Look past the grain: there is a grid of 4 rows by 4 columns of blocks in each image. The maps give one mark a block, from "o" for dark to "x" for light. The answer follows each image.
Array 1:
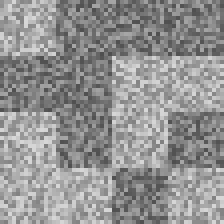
x o o o
o o x x
x o x o
x x o x
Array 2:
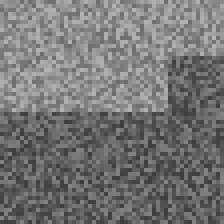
x x x x
x x x o
o o o o
o o o o
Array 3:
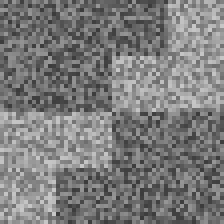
o o o x
o o x x
x x o o
x o o o
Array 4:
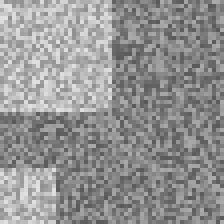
x x o o
x x o o
o o o o
x o o o
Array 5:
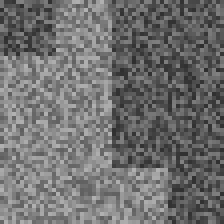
o x o o
x x o o
x x o o
x x x o
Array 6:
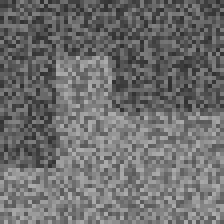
o o o o
o x o o
o x x x
x x x x
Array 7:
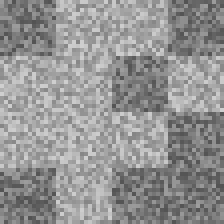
o x x o
x x o x
x x x o
o x o o
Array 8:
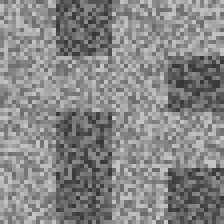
x o x x
x x x o
x o x x
x o x o
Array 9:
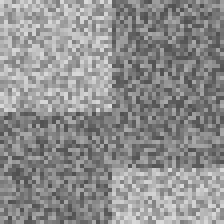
x x o o
x x o o
o o o o
o o x x
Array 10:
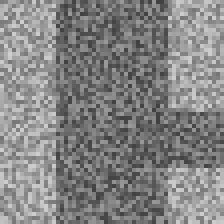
x o o x
x o o x
x o o o
x o o x
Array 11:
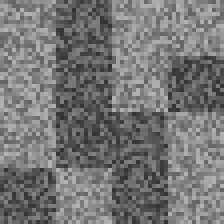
x o x x
x o x o
x o o x
o x o x
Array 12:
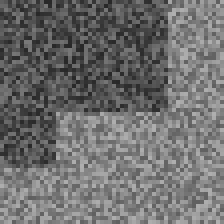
o o o x
o o o x
o x x x
x x x x
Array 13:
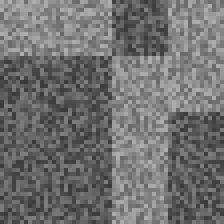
x x o x
o o x x
o o x o
o o x o
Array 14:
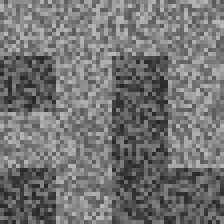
x x x x
o x o x
x x o x
o x o o
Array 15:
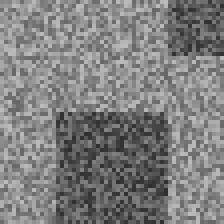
x x x o
x x x x
x o o x
x o o x
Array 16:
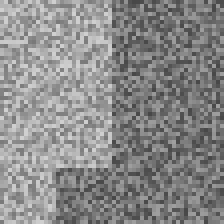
x x o o
x x o o
x x o o
x o o o
